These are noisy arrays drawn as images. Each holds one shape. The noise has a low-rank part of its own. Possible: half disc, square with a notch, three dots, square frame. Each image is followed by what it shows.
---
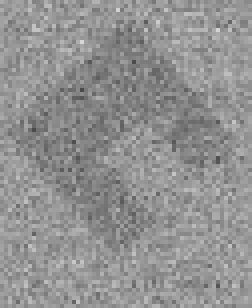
square with a notch
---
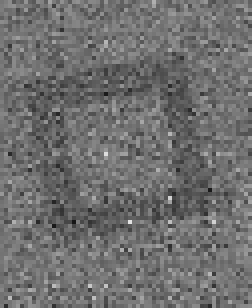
square frame
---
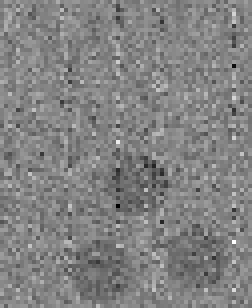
three dots
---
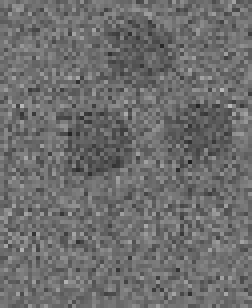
three dots
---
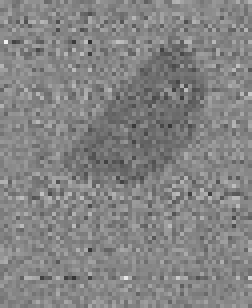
half disc
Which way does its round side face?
down and right
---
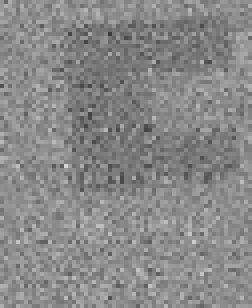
square with a notch
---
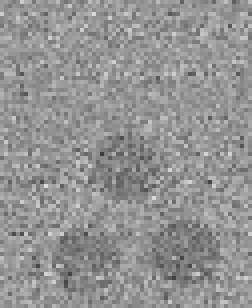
three dots
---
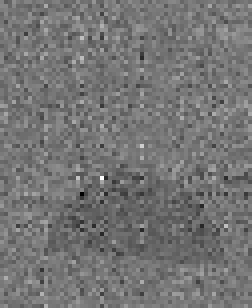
half disc
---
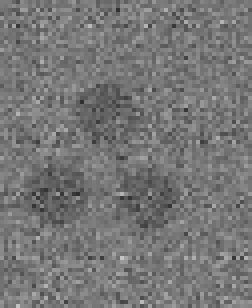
three dots
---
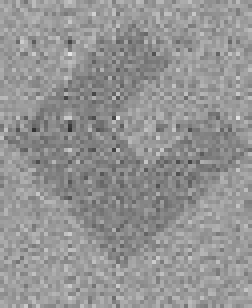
square with a notch
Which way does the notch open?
up and right
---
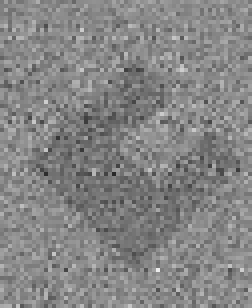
square with a notch
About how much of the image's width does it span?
nearly all
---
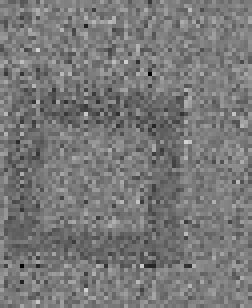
square frame
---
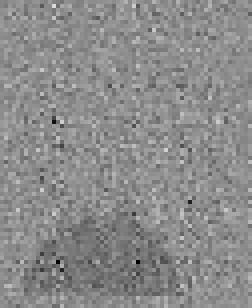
half disc
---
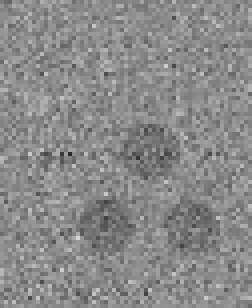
three dots
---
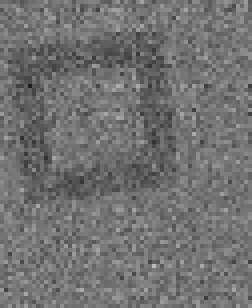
square frame
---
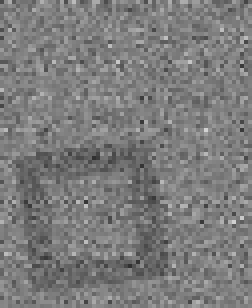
square frame
